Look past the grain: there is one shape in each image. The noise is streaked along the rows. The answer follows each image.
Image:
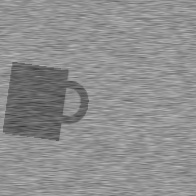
cup
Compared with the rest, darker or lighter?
darker
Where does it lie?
middle left
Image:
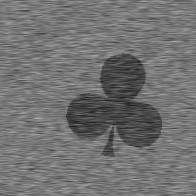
club
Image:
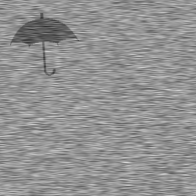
umbrella
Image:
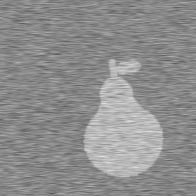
pear
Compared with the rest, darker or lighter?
lighter
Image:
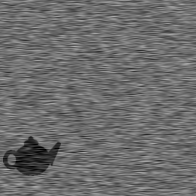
teapot
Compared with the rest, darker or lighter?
darker
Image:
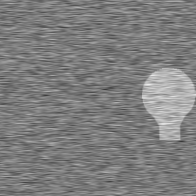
light bulb
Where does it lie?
middle right
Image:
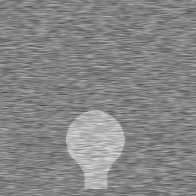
light bulb
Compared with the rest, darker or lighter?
lighter
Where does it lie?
bottom middle
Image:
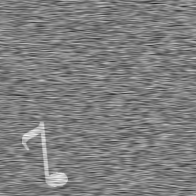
musical note
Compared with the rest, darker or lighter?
lighter
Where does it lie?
bottom left
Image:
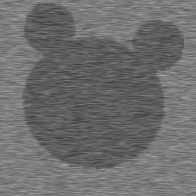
bear's head
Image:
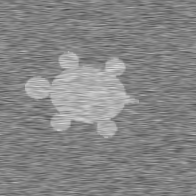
turtle
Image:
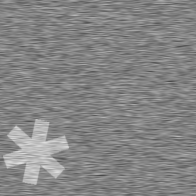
asterisk
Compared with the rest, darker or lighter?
lighter
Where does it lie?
bottom left
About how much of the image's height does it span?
a third
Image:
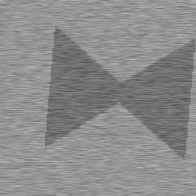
bow tie
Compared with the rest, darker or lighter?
darker
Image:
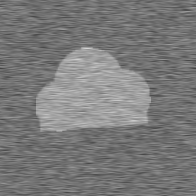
cloud
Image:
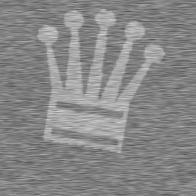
chess queen
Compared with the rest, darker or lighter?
lighter
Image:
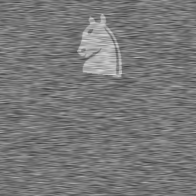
chess knight
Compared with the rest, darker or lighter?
lighter
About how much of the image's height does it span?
a third
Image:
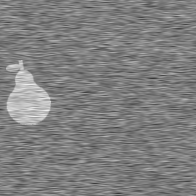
pear
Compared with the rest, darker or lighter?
lighter
